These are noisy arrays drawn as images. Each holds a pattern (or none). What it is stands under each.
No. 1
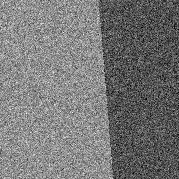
a sharp edge
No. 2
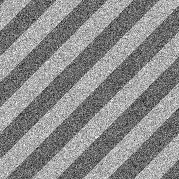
diagonal stripes
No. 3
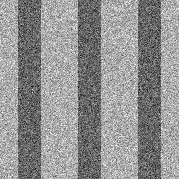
vertical stripes
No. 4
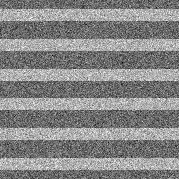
horizontal stripes
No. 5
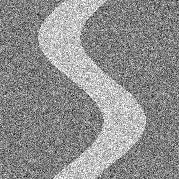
a wavy band
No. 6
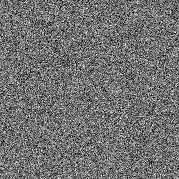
only noise
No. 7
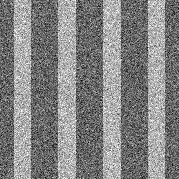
vertical stripes
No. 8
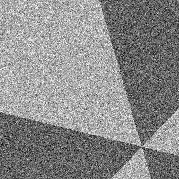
spokes from one point
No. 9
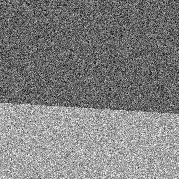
a sharp edge
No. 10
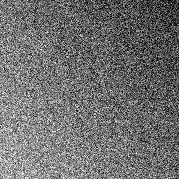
a smooth slope
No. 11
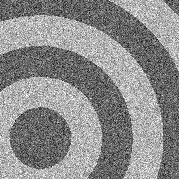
rings round one point
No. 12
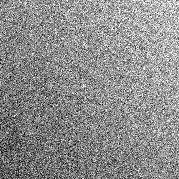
a smooth slope
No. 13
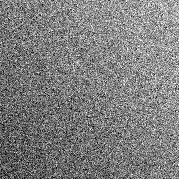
a smooth slope
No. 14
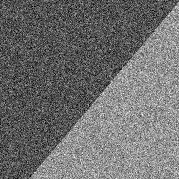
a sharp edge
